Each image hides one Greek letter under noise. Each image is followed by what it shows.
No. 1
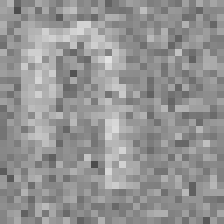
eta
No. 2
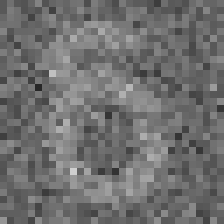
delta
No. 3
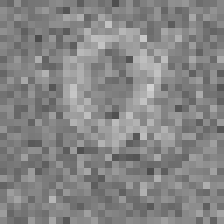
alpha
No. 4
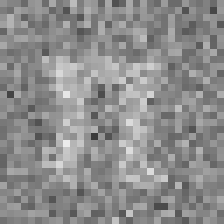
pi
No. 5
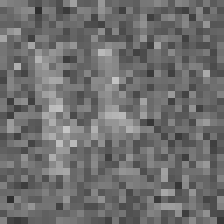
mu
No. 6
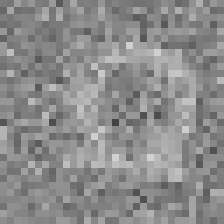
omega
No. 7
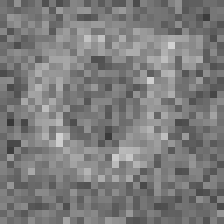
sigma
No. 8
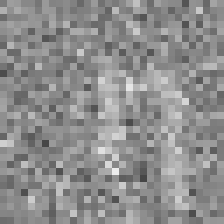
eta
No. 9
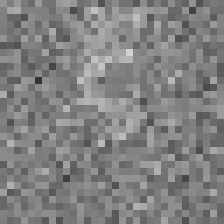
xi
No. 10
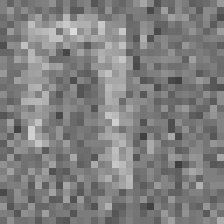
eta
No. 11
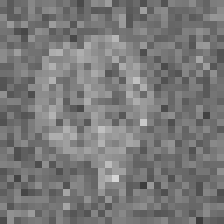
phi
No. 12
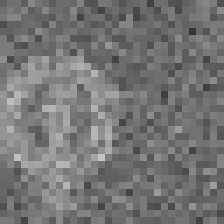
phi
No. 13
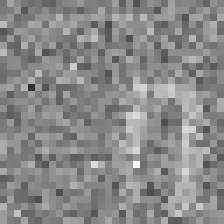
eta
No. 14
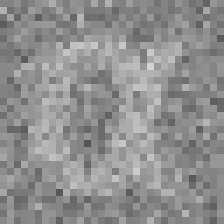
alpha
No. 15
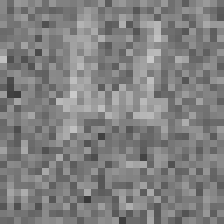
mu
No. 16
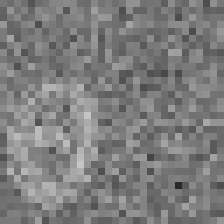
theta
